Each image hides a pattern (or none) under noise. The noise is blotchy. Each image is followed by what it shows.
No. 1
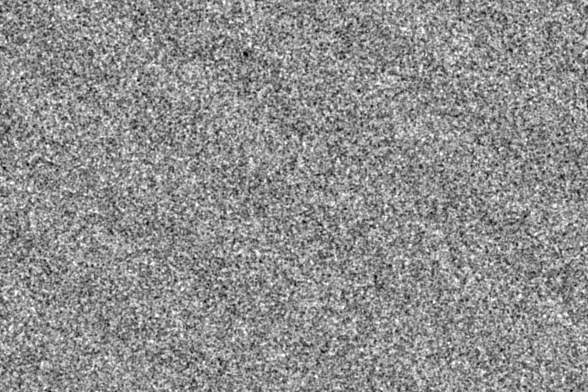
diagonal stripes
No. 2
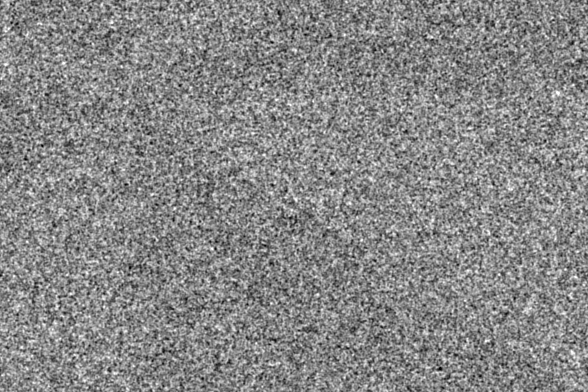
spokes from one point
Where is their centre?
top left
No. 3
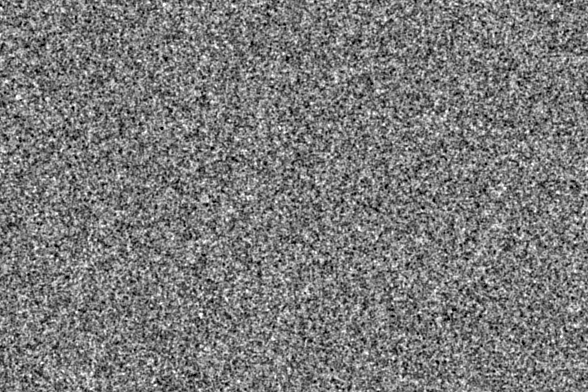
only noise
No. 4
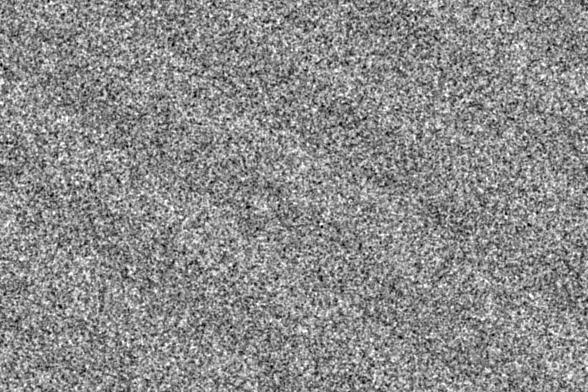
diagonal stripes
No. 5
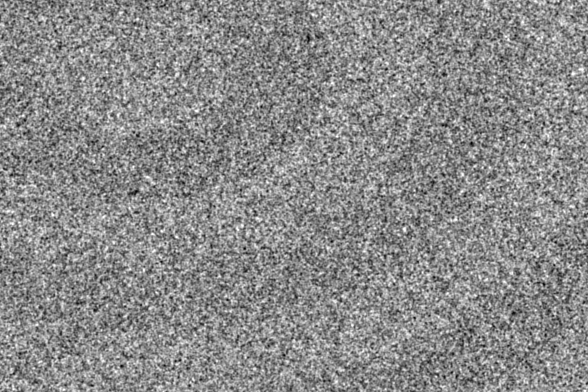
rings round one point
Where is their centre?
top left
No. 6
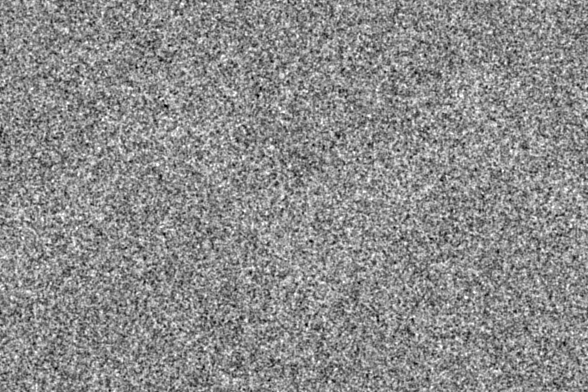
a wavy band
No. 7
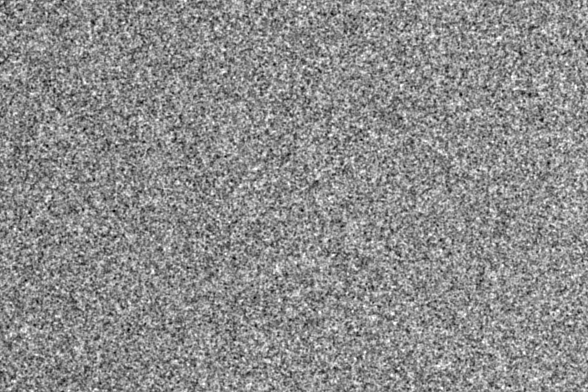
a smooth slope
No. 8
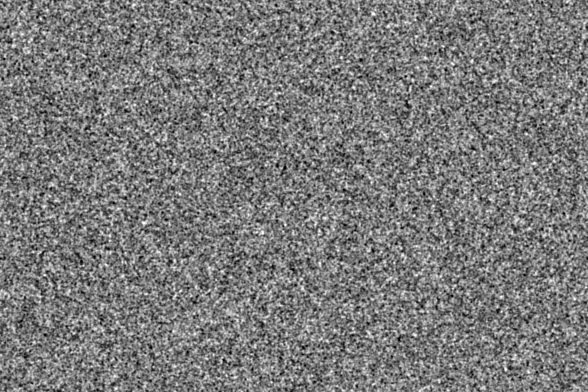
only noise
